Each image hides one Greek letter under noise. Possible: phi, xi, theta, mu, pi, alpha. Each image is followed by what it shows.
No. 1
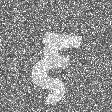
light xi
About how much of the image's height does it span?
two thirds
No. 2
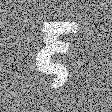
light xi
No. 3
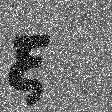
dark xi
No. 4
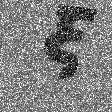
dark xi
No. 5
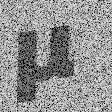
dark mu
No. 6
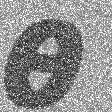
dark theta
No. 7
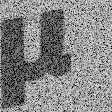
dark mu
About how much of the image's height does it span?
nearly all
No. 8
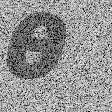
dark theta
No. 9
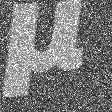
light mu
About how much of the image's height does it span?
nearly all
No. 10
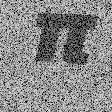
dark pi
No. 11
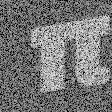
light pi
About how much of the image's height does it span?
two thirds
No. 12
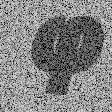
dark phi
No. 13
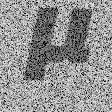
dark mu
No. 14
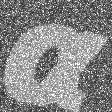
light alpha
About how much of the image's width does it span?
nearly all
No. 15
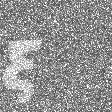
light xi
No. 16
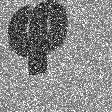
dark phi
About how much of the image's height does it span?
two thirds
